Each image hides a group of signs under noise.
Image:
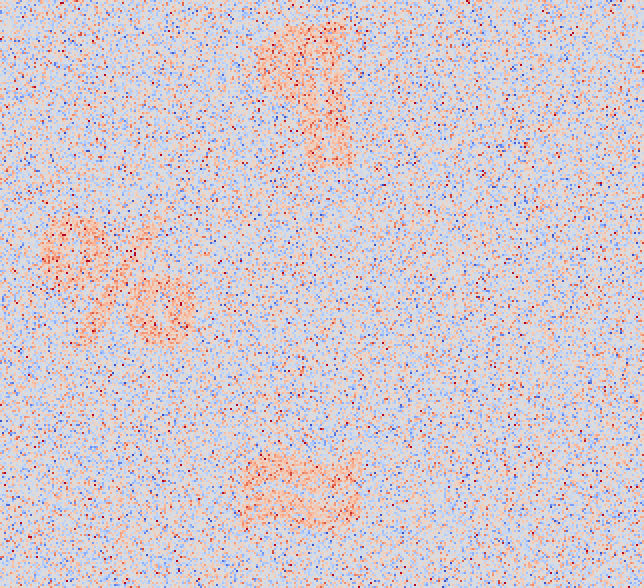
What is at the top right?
nothing
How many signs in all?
3
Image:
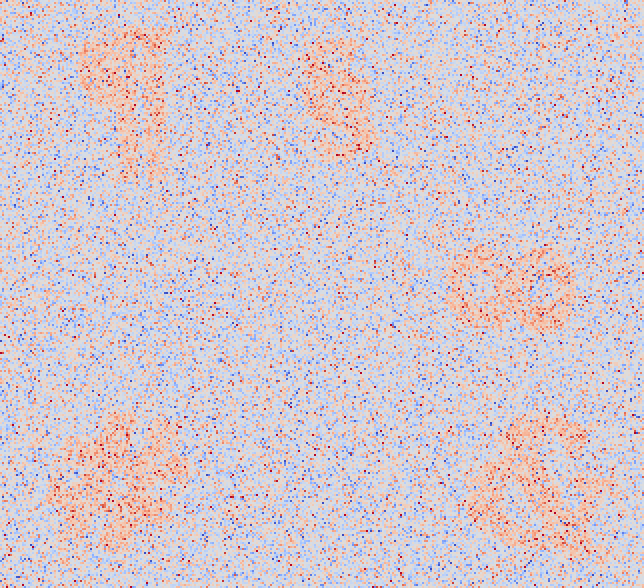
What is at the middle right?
infinity sign
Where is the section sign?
top middle
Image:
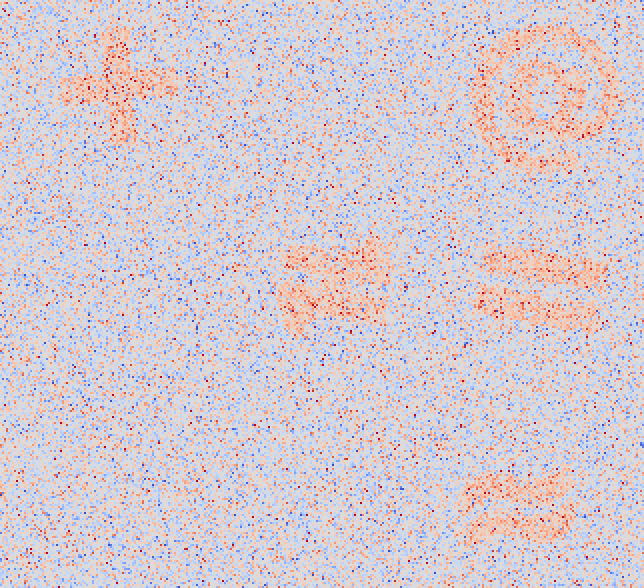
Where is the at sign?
top right
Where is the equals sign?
middle right
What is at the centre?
not-equal sign
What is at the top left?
plus sign
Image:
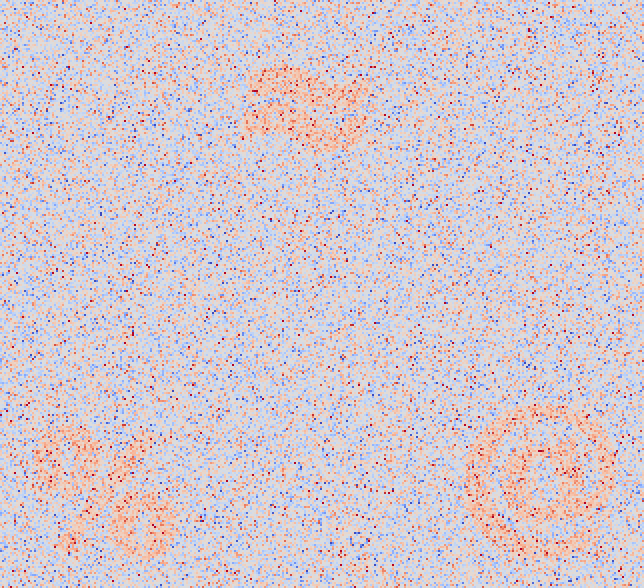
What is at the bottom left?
percent sign
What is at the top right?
nothing
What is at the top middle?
approximately sign
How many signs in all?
3
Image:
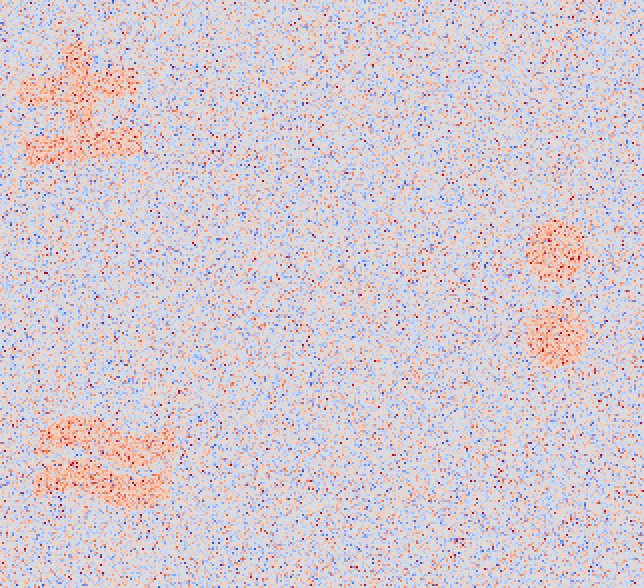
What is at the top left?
plus-minus sign
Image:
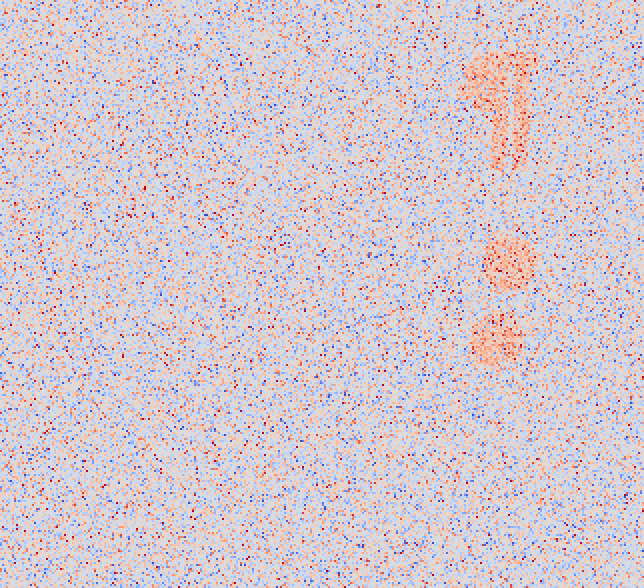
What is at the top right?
pilcrow
